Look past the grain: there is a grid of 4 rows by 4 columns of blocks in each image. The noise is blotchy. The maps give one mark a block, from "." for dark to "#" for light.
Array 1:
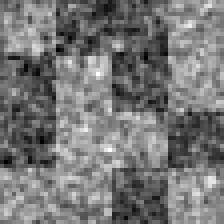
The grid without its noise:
# . . #
. # . #
. # # .
# # . #
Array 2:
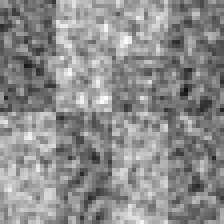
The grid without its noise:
. # # .
. # . .
# . # .
# . # .
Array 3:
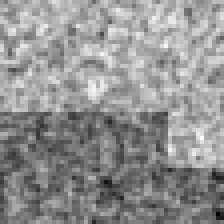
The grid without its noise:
# # # #
# # # #
. . . #
. . . .
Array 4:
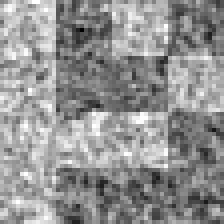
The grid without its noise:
# . # .
# . . #
# # # .
# . . .
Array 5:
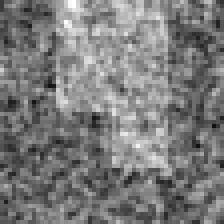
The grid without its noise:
. # # .
. # # .
. . # .
. . . .
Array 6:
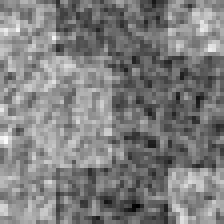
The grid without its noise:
# . . #
# # . .
# # . .
# . . #
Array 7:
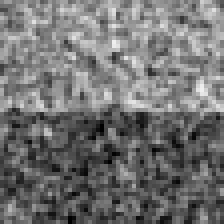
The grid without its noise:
# # # #
# # # #
. . . .
. . . .
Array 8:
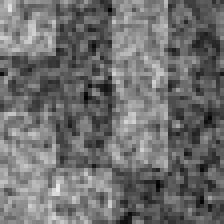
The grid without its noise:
# . # .
. . # .
# . # .
# # . .
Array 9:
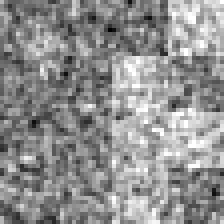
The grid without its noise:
. . . #
. . # .
. . # #
. . # .
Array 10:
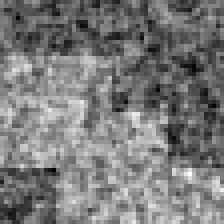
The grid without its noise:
. . . .
# # . .
# # # .
. # # #
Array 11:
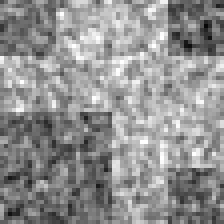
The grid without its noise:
. # # .
# # # #
. . # #
. . # .
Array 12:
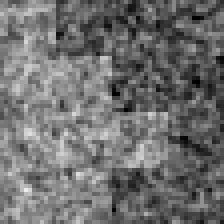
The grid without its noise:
# . . .
# # . .
# # # .
# # . .
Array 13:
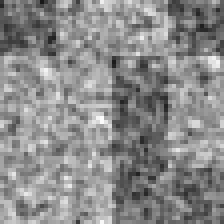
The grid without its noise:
. # # .
# # . #
# # . #
# # . .
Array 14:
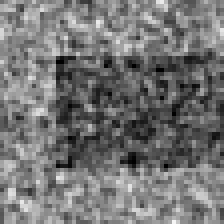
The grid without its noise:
# # # #
# . . .
# . . .
# # # #
